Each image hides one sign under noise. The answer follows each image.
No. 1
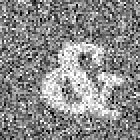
ampersand
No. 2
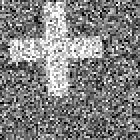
plus sign
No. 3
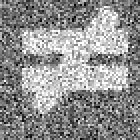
not-equal sign
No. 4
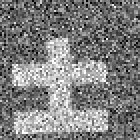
plus-minus sign
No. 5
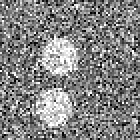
colon
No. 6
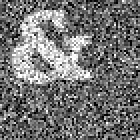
ampersand
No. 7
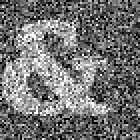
ampersand
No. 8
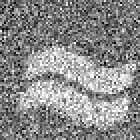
approximately sign
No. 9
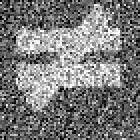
not-equal sign
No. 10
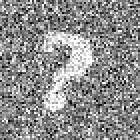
question mark
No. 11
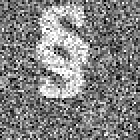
section sign
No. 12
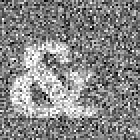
ampersand
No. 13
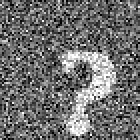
question mark
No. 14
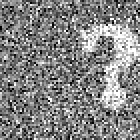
question mark
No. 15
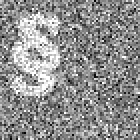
section sign
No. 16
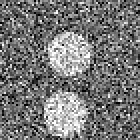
colon
